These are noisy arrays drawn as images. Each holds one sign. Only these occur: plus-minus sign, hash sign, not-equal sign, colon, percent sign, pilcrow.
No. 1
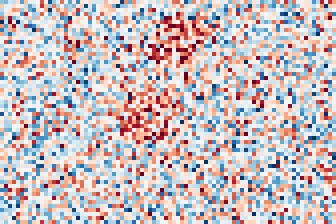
red colon
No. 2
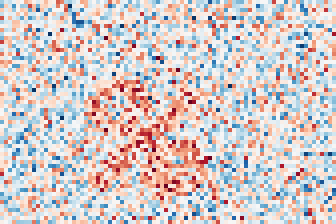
red percent sign
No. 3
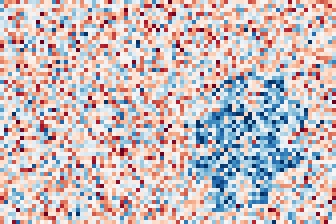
blue hash sign
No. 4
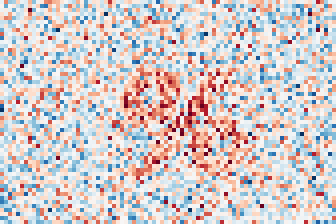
red percent sign
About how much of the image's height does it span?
half
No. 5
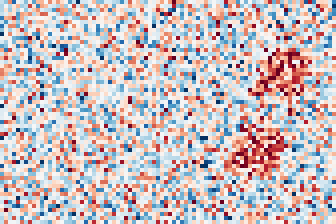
red colon
